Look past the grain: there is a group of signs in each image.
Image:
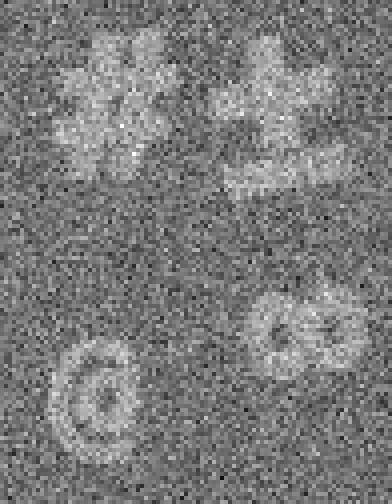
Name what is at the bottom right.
infinity sign
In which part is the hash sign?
top left
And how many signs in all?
4
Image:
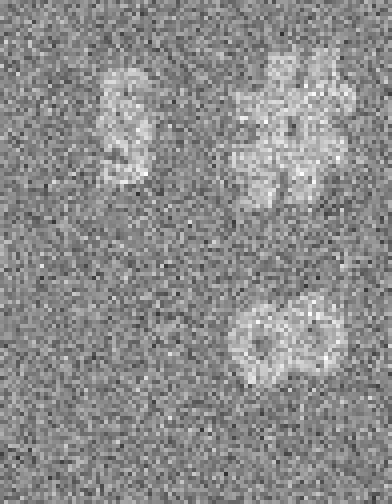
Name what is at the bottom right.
infinity sign
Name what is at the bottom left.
nothing
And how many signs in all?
3
